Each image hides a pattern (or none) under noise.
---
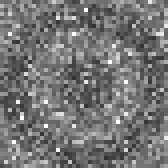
rings round one point
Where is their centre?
centre
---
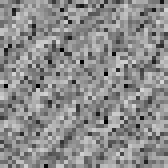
diagonal stripes
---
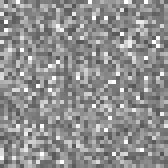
only noise
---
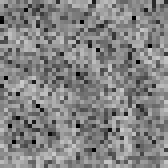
rings round one point
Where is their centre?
bottom left
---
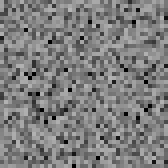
only noise
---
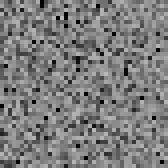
only noise
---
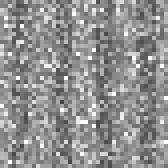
vertical stripes
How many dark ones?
4
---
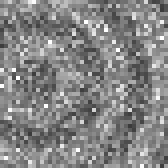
rings round one point
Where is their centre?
middle left
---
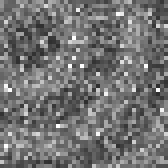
rings round one point
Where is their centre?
top left
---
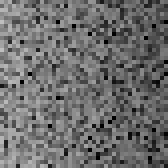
a smooth slope
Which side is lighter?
left
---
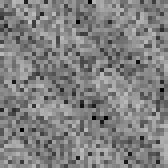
diagonal stripes
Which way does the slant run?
top left to bottom right
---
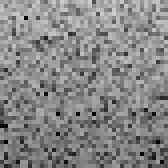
a smooth slope
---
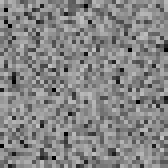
only noise
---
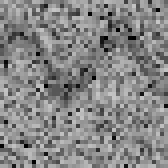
a wavy band
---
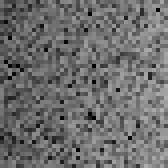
a smooth slope
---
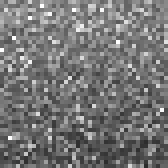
a smooth slope
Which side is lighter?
top
